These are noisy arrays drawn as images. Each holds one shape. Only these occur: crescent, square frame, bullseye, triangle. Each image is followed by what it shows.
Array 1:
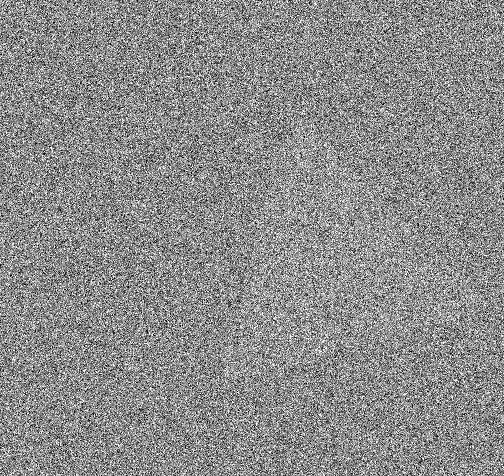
triangle
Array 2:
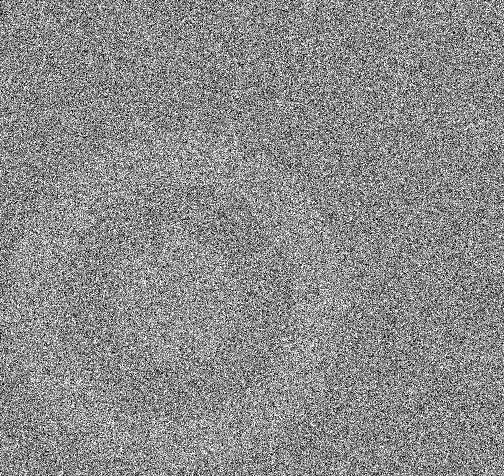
bullseye
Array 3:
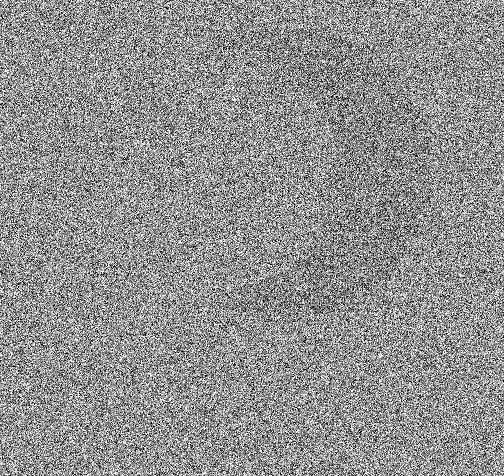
crescent
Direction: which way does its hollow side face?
left
